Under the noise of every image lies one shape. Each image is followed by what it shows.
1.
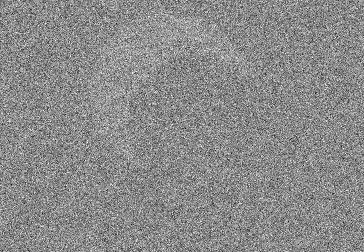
crescent
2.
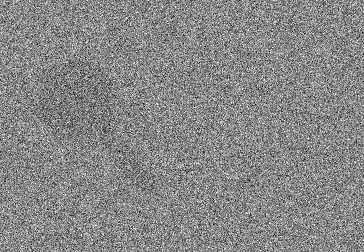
lollipop
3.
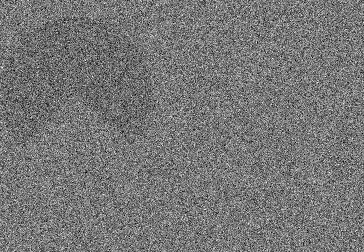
disc with a wedge cut out
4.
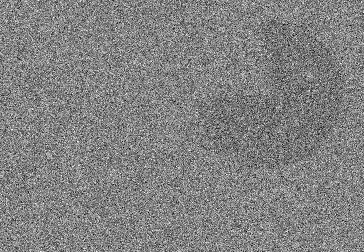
disc with a wedge cut out
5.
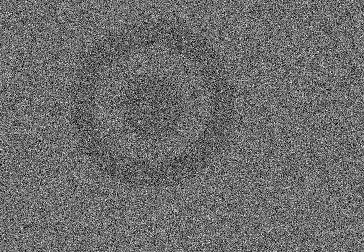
bullseye
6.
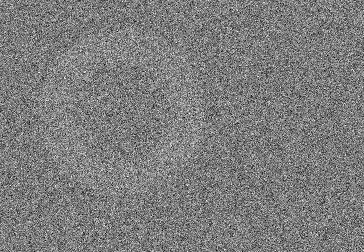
ring
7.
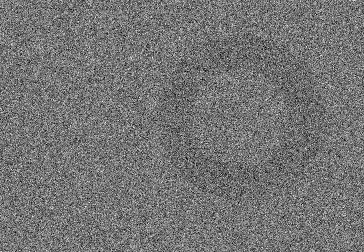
ring
